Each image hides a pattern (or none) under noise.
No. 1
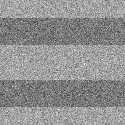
horizontal stripes
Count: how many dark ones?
2
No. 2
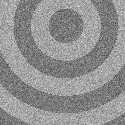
rings round one point
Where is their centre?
top middle
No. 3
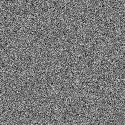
only noise
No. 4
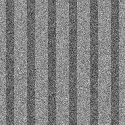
vertical stripes
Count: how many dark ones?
6
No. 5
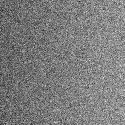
a smooth slope
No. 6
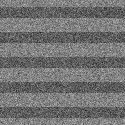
horizontal stripes
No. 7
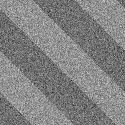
diagonal stripes
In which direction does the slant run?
top left to bottom right
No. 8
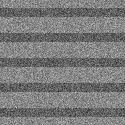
horizontal stripes
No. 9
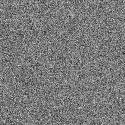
only noise
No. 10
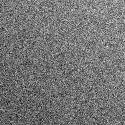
a smooth slope
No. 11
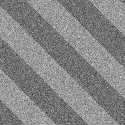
diagonal stripes
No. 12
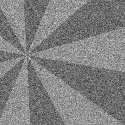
spokes from one point
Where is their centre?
middle left
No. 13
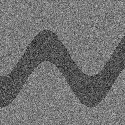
a wavy band
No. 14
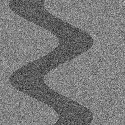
a wavy band
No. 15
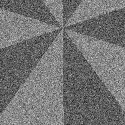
spokes from one point
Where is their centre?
top middle
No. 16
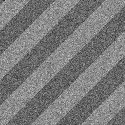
diagonal stripes
